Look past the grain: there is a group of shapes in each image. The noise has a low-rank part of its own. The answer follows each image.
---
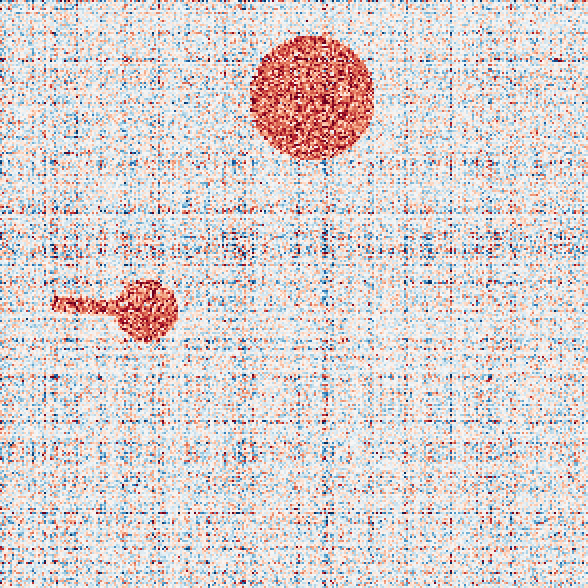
top middle: red disc; middle left: red lollipop
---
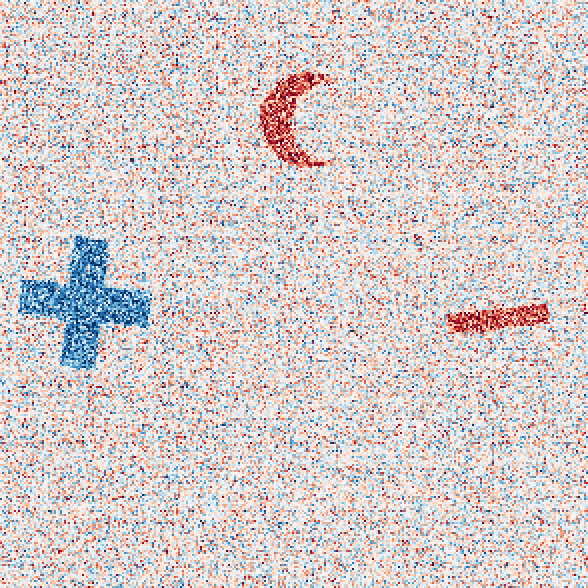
top middle: red crescent; middle left: blue cross; middle right: red bar
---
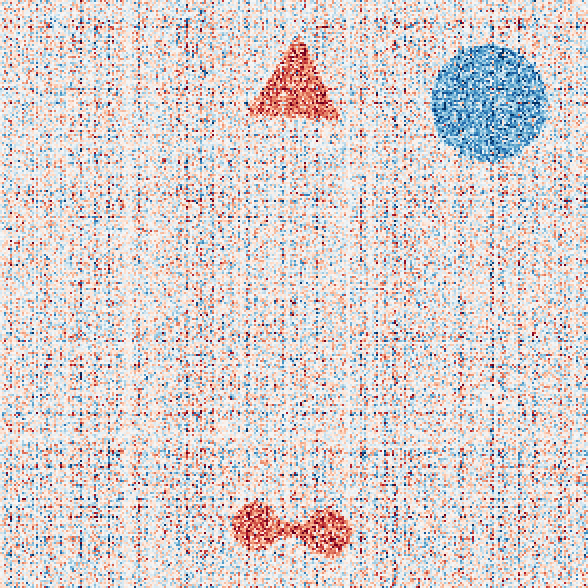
top middle: red triangle; top right: blue disc; bottom middle: red dumbbell
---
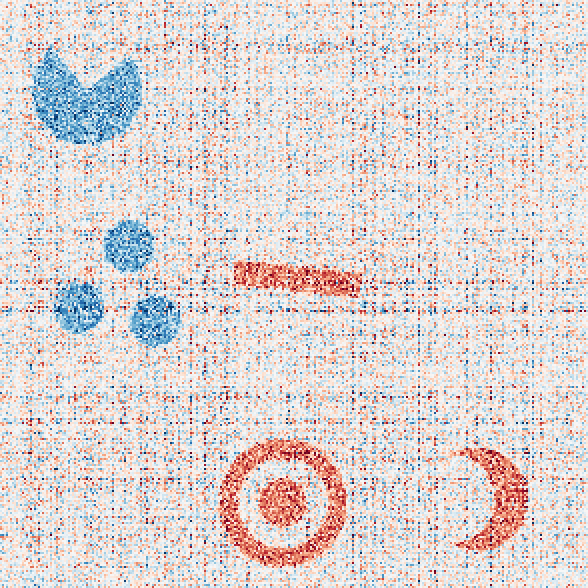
top left: blue disc with a wedge cut out; middle left: blue three dots; centre: red bar; bottom middle: red bullseye; bottom right: red crescent
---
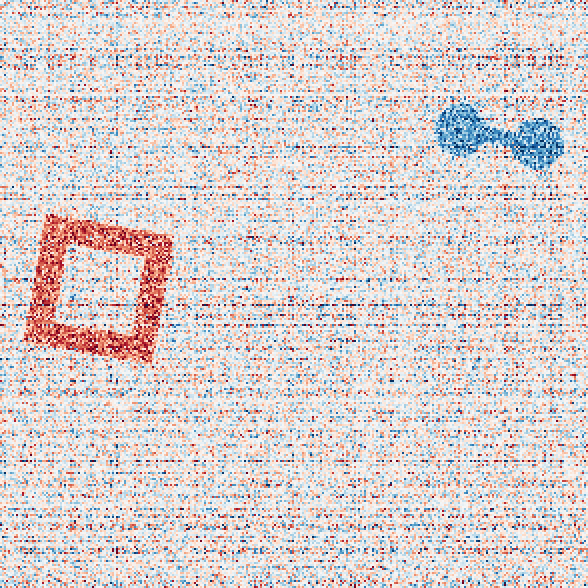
top right: blue dumbbell; middle left: red square frame
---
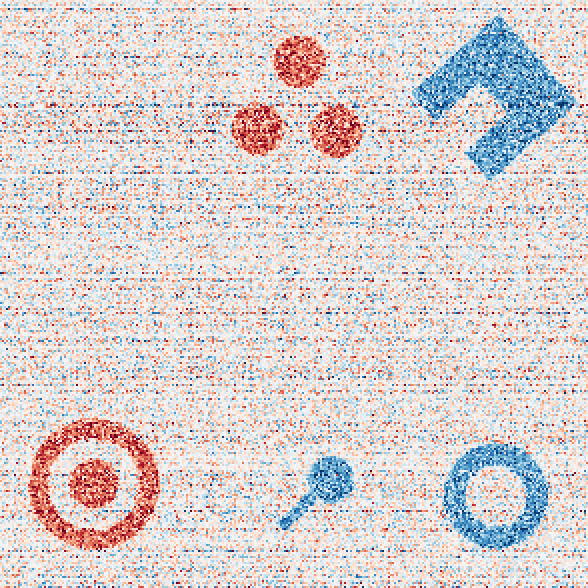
top middle: red three dots; top right: blue square with a notch; bottom left: red bullseye; bottom middle: blue lollipop; bottom right: blue ring
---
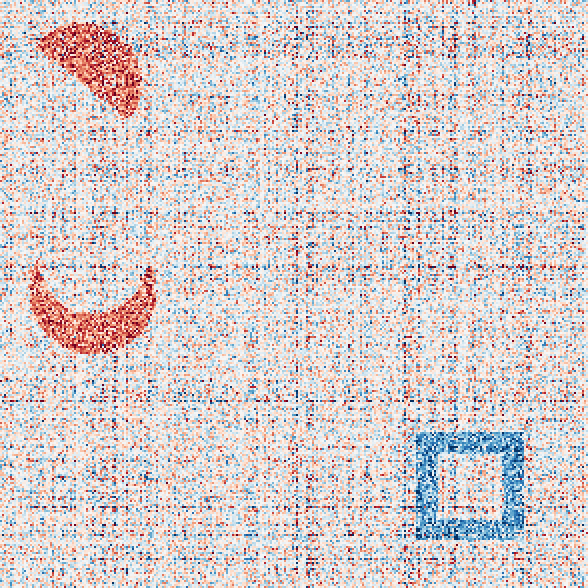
top left: red half disc; middle left: red crescent; bottom right: blue square frame
